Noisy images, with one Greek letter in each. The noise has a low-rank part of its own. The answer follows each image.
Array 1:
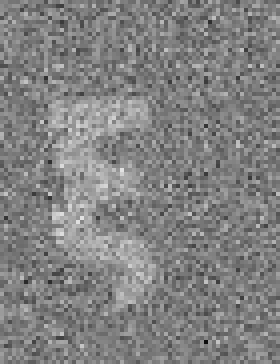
xi
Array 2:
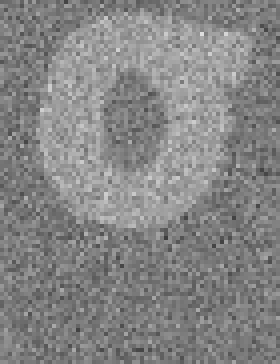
sigma
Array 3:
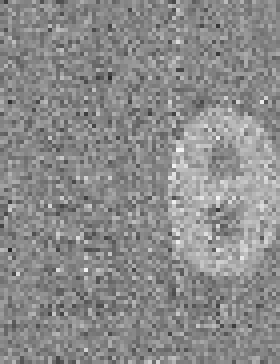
theta
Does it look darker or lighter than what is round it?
lighter
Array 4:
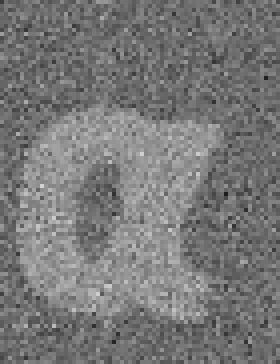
alpha
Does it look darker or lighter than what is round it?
lighter
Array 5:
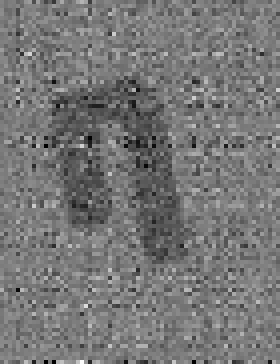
eta
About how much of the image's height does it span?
half
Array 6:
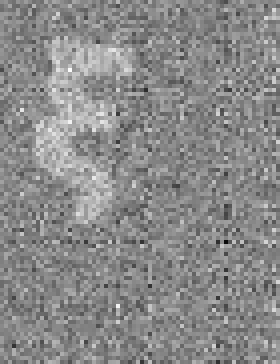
xi
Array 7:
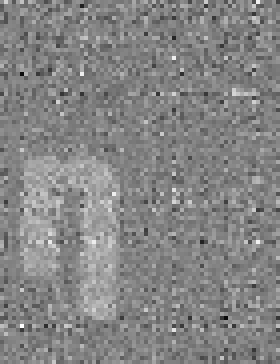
eta
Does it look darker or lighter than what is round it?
lighter
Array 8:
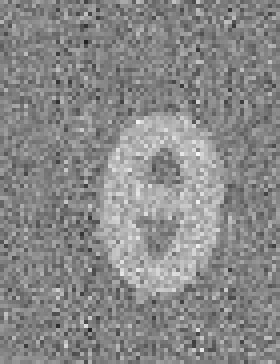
theta
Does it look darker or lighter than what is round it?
lighter
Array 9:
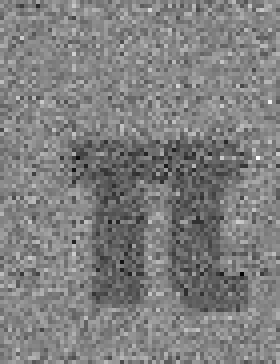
pi
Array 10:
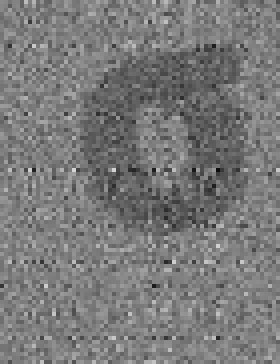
sigma
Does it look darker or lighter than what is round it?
darker
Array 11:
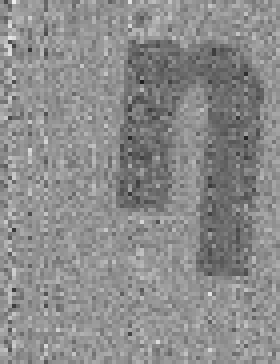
eta
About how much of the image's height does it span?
two thirds
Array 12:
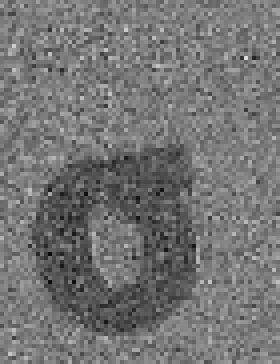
sigma
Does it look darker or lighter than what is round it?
darker
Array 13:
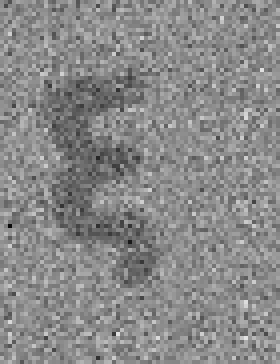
xi
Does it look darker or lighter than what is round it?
darker
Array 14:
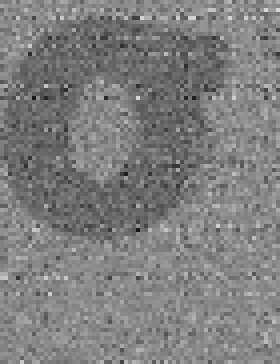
sigma
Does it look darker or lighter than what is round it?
darker
